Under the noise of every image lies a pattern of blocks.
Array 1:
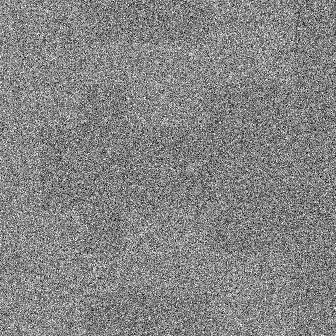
top and bottom mirror each other
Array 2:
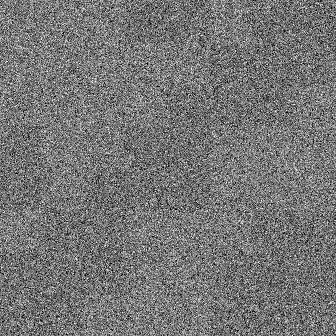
mirrored about the diagonal from the top left
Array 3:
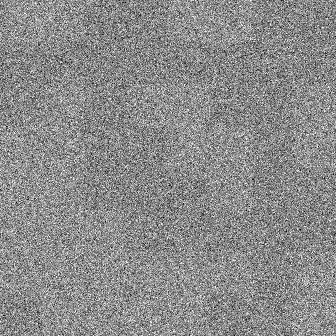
mirrored about the diagonal from the bottom left
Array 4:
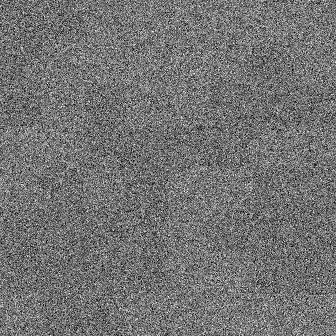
no symmetry
